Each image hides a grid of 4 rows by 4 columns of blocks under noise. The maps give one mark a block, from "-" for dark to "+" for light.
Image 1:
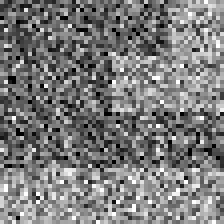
---+
--++
----
++++
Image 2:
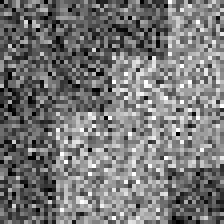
---+
--++
-+++
-++-
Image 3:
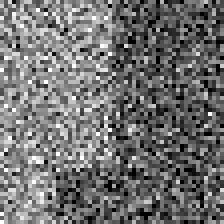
++--
++--
++--
+---
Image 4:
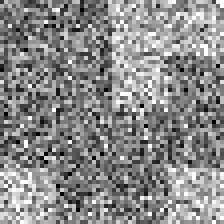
--++
--+-
----
+--+
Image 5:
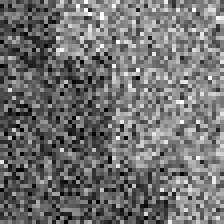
-+++
--++
--++
---+
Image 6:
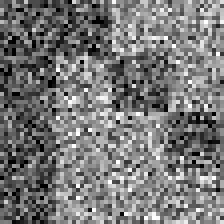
--++
-+-+
-++-
-+++
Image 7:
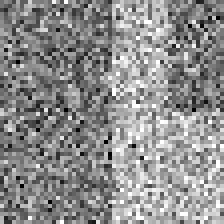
--+-
--+-
--++
--++
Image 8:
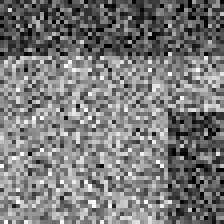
----
++++
+++-
+++-
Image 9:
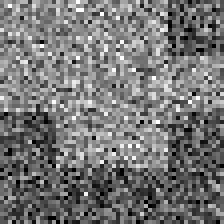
+++-
++++
-++-
----
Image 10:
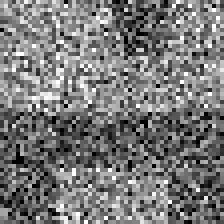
++-+
++++
----
-++-
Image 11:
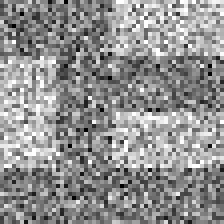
--++
+---
+-++
----
